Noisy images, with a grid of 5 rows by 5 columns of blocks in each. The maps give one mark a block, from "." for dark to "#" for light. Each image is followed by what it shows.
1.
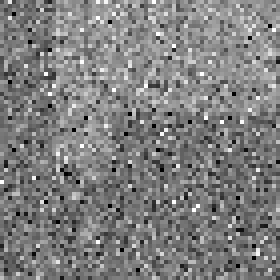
. # # # #
. # # # #
. # . . .
. . . . .
. . . . .
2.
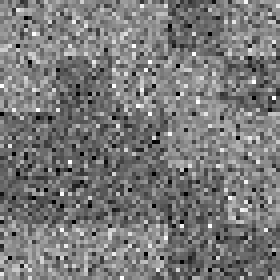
# # # . #
# . # # .
. . . # #
. . . . #
# # # . .
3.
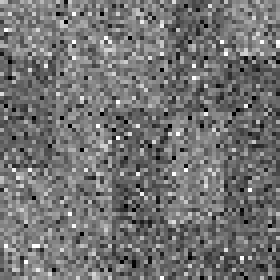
# # # . #
. # # . .
. # . # .
# # . # .
# # . . .
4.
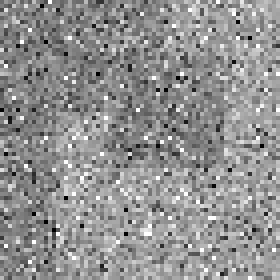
. . . # #
. . . . #
. # . . #
. # # # #
. # # # #
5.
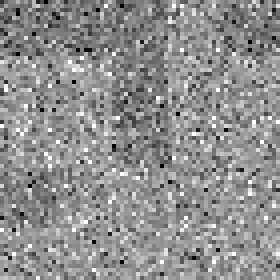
. . . # .
# # . # #
# # . # #
. # # # #
# # # # #
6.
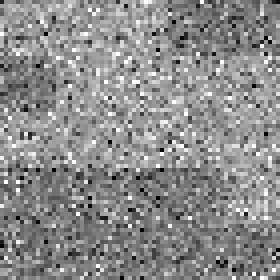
# # # . .
. # # # #
# # # # #
. . . . #
. . . . .
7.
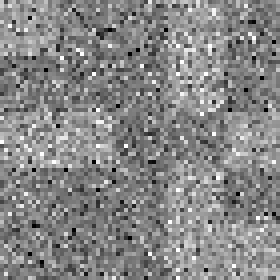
# . . # .
. . . # .
# # . . #
. . . # .
. . . # #
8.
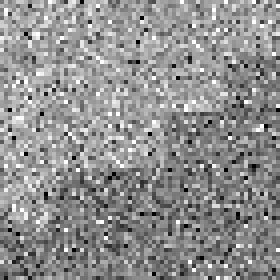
# # # # #
# # # # .
# # # . .
# . . . .
. . . . .
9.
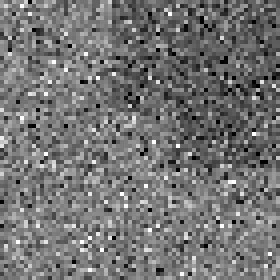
# # . . .
# # . . .
# # # . .
# # # # #
# # # # #
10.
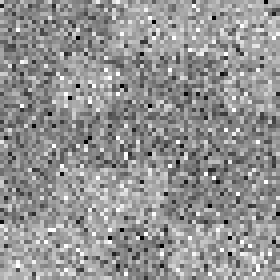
. . # # #
. # . . #
. . . . .
. # # . .
# # . # #
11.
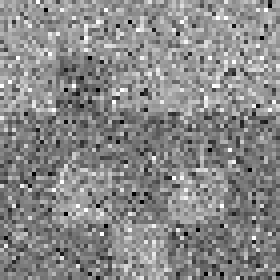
# # # # #
# . # # #
. . . . .
. # . # .
. . # . .
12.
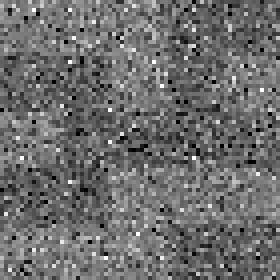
# # # . .
. . # . #
# . . . .
. . # # #
# # # . .
